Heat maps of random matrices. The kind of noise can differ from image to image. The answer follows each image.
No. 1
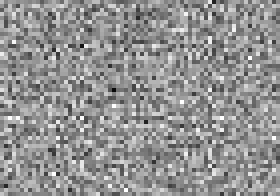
low rank plus noise
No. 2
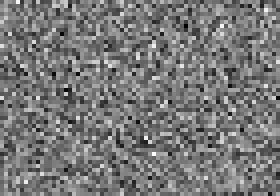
independent entries
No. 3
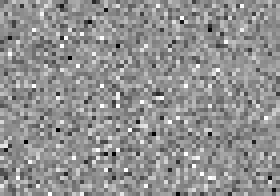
heavy tails
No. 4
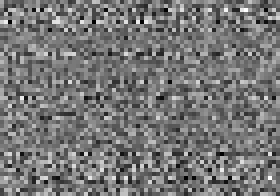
rows of uneven size
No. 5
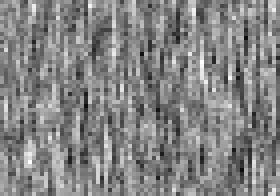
streaked along the columns
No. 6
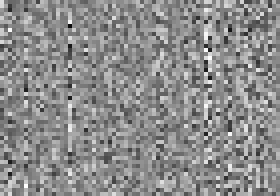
columns of uneven size
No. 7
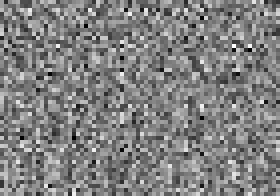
low rank plus noise
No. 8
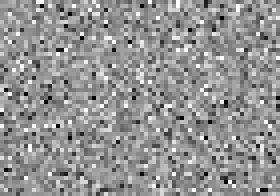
heavy tails
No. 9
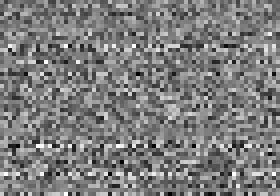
rows of uneven size
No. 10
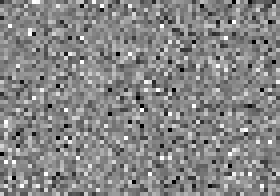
heavy tails
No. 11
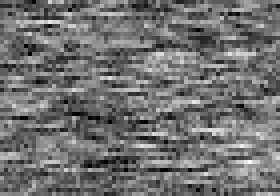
streaked along the rows
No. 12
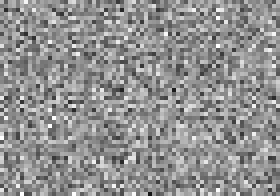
low rank plus noise
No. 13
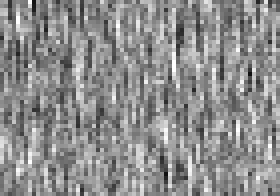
streaked along the columns
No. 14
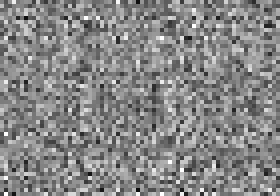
low rank plus noise
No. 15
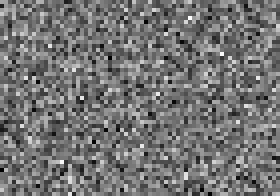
independent entries
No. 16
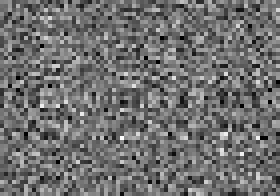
low rank plus noise
